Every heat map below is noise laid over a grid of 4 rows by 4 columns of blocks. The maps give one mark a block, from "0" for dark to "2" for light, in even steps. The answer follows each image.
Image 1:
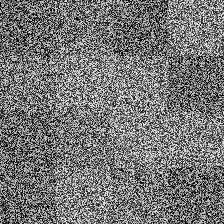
0 1 0 2
1 2 2 0
0 1 2 2
0 2 1 0
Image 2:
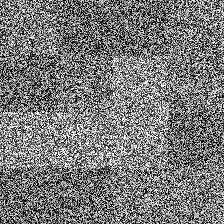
1 0 0 1
0 1 2 1
2 2 2 0
0 0 1 1
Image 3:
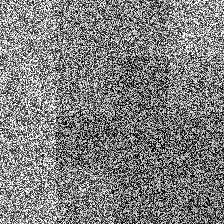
2 1 1 2
2 1 0 1
2 0 0 0
2 1 0 0
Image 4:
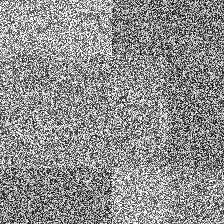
2 2 0 0
1 1 1 0
1 1 1 0
0 0 2 1
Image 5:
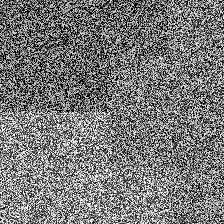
0 0 0 1
0 0 1 1
2 2 1 1
2 2 2 1
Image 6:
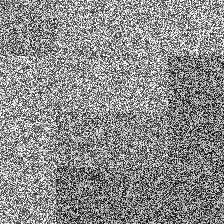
1 2 2 2
2 2 2 0
2 1 1 0
2 0 0 0
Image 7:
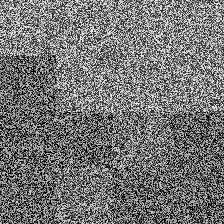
2 2 2 2
0 2 2 2
0 0 1 0
0 1 0 0
